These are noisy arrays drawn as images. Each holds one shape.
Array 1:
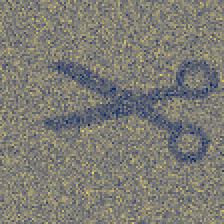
dark pair of scissors
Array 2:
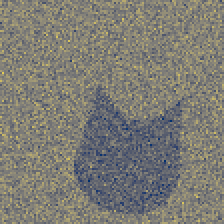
dark cat's head
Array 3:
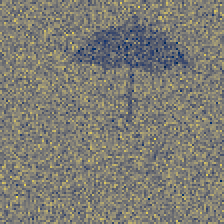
dark umbrella
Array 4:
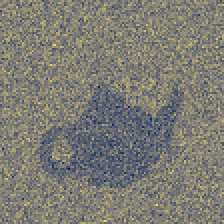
dark teapot
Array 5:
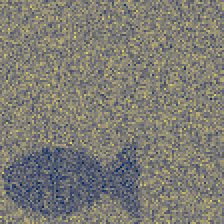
dark fish
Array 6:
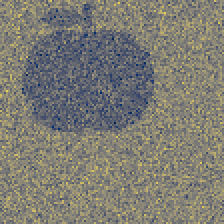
dark apple
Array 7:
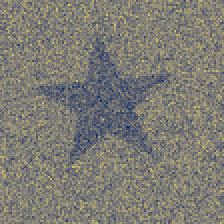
dark star
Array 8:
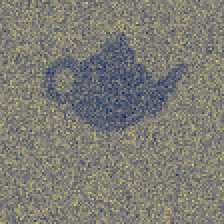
dark teapot
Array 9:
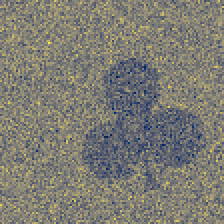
dark club
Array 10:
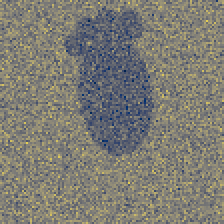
dark footprint
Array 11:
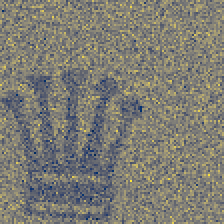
dark chess queen
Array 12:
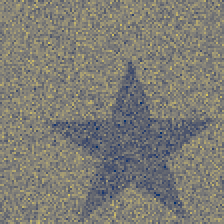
dark star
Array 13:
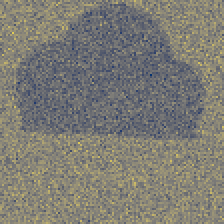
dark cloud
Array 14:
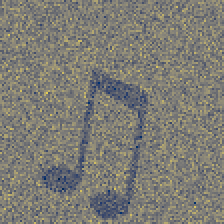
dark pair of musical notes
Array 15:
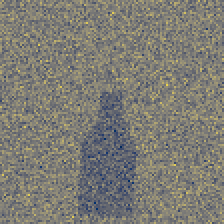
dark bottle
